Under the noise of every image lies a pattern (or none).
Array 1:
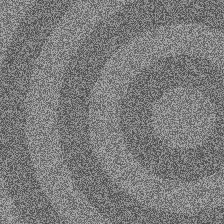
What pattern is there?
rings round one point
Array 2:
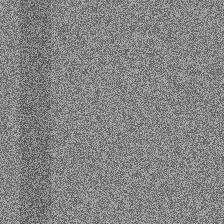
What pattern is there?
one vertical stripe
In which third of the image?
left
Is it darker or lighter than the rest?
darker
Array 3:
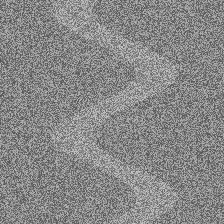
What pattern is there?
a wavy band
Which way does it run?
top to bottom
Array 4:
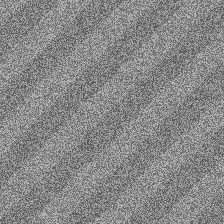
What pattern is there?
diagonal stripes
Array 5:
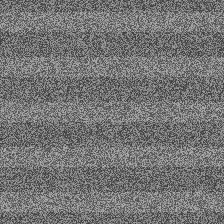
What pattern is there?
horizontal stripes
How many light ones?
5
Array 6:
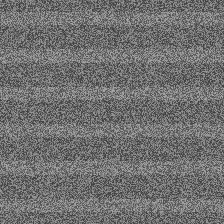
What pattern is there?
horizontal stripes
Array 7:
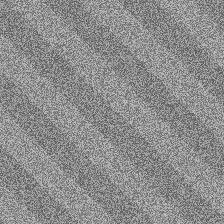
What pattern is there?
diagonal stripes
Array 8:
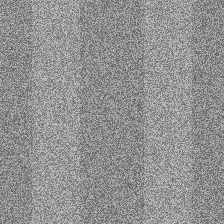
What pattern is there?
vertical stripes
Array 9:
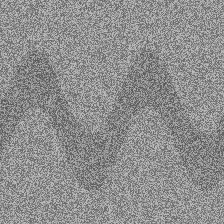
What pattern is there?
a wavy band
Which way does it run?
left to right
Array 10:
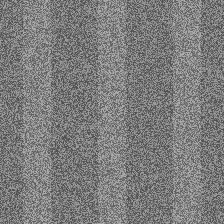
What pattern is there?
vertical stripes
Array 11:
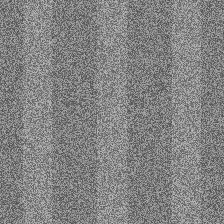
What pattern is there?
vertical stripes
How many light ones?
3
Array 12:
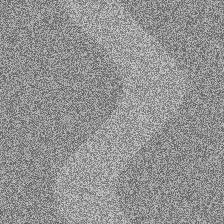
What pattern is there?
a wavy band
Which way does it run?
top to bottom
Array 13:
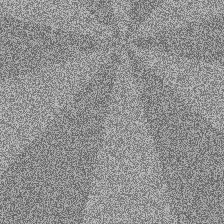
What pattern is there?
spokes from one point
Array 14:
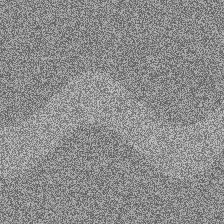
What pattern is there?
a wavy band
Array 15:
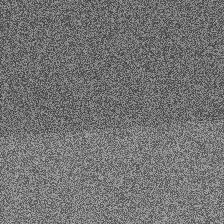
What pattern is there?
a sharp edge
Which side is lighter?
bottom
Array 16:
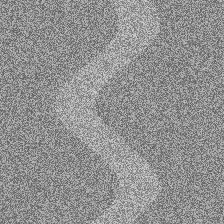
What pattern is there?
a wavy band
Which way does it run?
top to bottom
